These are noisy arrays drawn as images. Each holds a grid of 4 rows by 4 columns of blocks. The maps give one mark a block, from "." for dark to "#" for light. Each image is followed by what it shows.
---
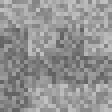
# # # #
. # . #
. . . .
. # # #
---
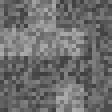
. # . .
# # # .
. . . .
. . # .
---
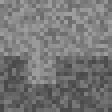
# # # #
# # # #
. # . .
. . . .
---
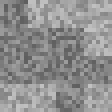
. # # #
. . . #
. . . .
# # . #
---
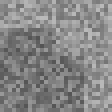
# # # #
. . # #
. . . #
. . . #
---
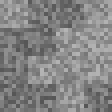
# . . #
. . # #
. # # #
. . # .
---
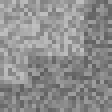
# # # .
# # # .
# . . .
. . . .
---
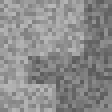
# # # .
# # # .
# . . .
# # . .
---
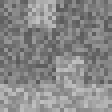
. # . .
. . . .
. . # .
# # # #
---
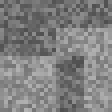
. . . .
. . # #
# # . #
# # . #
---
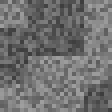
# . . #
. . . #
. # # #
# # # .
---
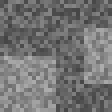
. . . .
. . . #
# # . #
# # . .
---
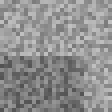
# # # #
# # # #
. . . #
. . . #
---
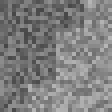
. . . #
. . # #
. . # #
. # # #
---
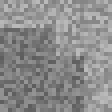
# # # #
. . # #
. . . #
. . . #
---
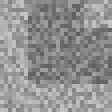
# . . #
# . . .
# . . .
# # # #
